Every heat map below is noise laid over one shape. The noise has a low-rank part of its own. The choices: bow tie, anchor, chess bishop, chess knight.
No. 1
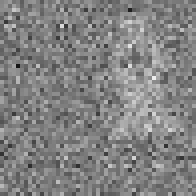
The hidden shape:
chess bishop
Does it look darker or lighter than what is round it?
lighter
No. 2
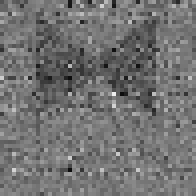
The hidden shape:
bow tie
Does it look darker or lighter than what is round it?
darker
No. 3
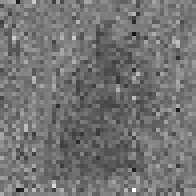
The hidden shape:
chess knight
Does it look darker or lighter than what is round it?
darker
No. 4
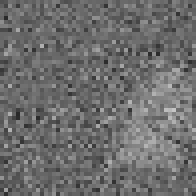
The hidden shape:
chess knight
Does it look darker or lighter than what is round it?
lighter
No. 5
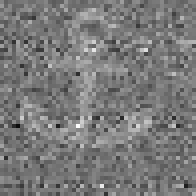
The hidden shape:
anchor
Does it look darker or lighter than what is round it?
lighter
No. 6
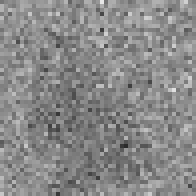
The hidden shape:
chess knight
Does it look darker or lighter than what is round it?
darker
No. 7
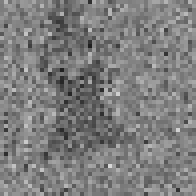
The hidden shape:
chess bishop
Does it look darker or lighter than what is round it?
darker
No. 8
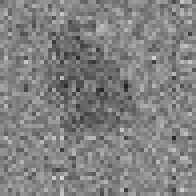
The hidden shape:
chess knight
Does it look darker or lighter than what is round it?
darker
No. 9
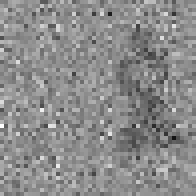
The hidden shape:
chess bishop
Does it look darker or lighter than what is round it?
darker
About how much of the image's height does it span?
two thirds
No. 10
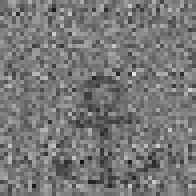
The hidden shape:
anchor
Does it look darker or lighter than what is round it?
darker
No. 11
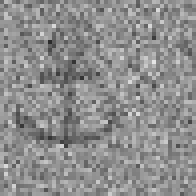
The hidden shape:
anchor
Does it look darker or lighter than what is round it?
darker
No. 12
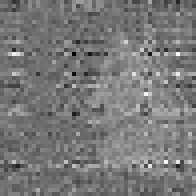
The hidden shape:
chess knight
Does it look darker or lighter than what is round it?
lighter
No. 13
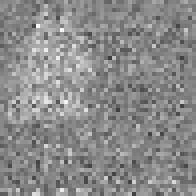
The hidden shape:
chess knight
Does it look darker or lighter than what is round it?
lighter
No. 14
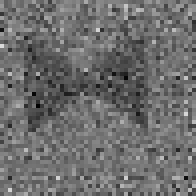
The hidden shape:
bow tie
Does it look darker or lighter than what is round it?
darker
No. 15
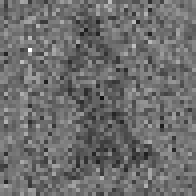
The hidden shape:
chess bishop
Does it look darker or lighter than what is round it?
darker
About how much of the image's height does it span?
nearly all
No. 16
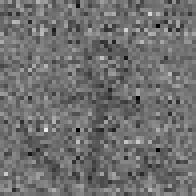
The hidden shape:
anchor
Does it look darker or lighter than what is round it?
darker
